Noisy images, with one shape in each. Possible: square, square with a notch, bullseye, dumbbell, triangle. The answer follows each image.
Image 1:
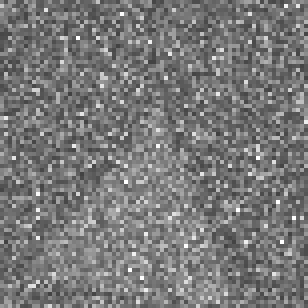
triangle
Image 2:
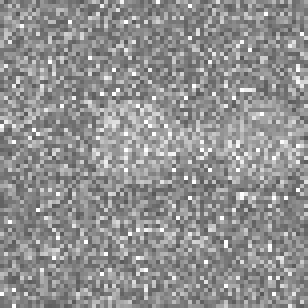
dumbbell
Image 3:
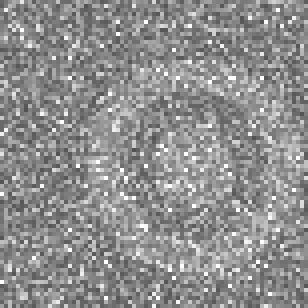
bullseye
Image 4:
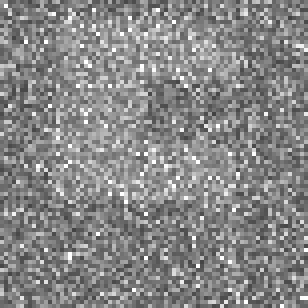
square with a notch
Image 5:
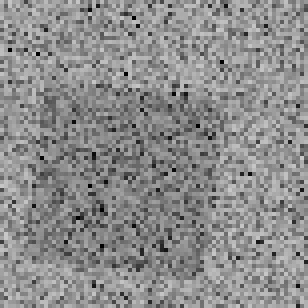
square
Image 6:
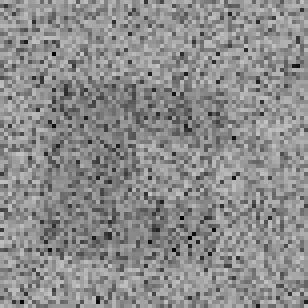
square with a notch
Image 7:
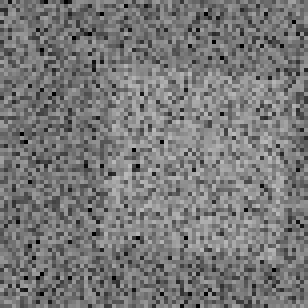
square
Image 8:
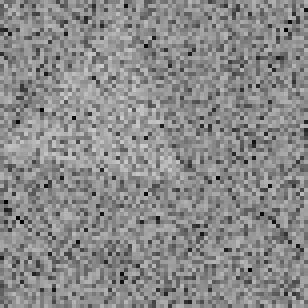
triangle
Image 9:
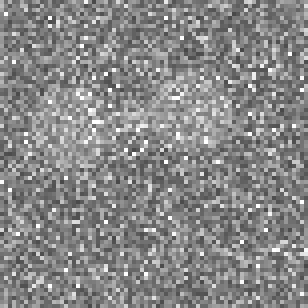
dumbbell
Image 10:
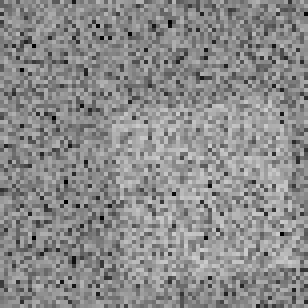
square
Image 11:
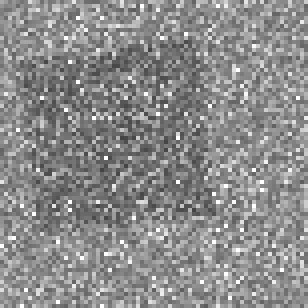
square
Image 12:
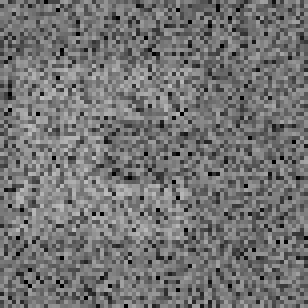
square with a notch
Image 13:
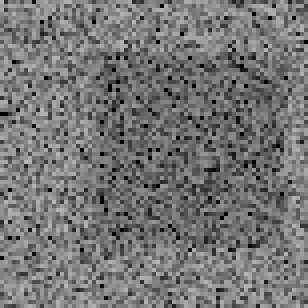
square
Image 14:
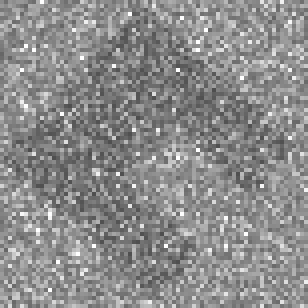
square with a notch
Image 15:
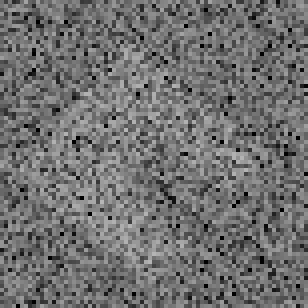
square with a notch
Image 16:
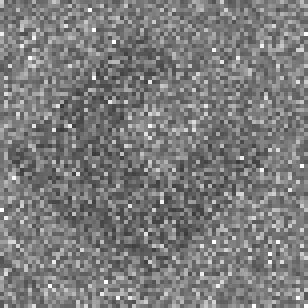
square with a notch
